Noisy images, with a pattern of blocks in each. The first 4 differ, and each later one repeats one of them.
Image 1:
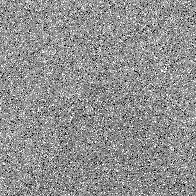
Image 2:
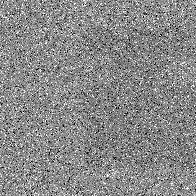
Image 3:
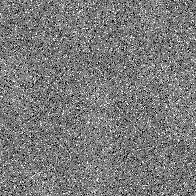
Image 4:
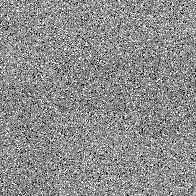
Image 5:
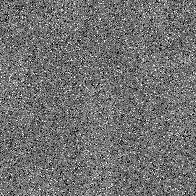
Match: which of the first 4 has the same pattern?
3
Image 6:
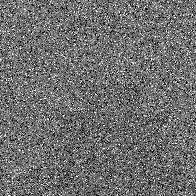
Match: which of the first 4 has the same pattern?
1
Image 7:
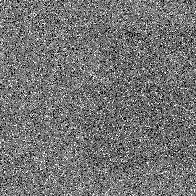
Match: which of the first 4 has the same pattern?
2
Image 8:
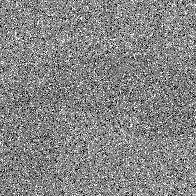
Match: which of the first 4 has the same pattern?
4
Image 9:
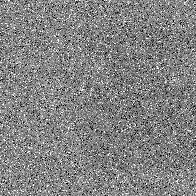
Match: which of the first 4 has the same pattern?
2
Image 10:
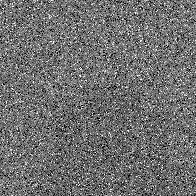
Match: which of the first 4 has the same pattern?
1
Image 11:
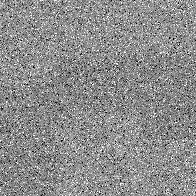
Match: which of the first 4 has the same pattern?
4
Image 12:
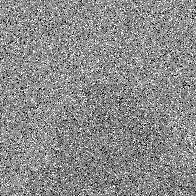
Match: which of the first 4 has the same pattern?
1
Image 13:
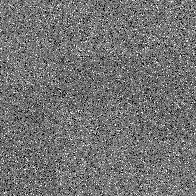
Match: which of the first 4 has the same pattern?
4
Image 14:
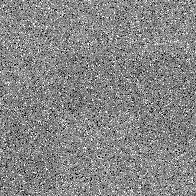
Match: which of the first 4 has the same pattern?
4
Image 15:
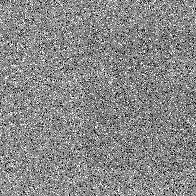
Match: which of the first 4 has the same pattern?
2
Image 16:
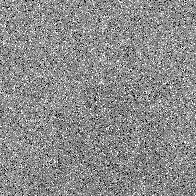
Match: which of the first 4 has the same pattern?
1
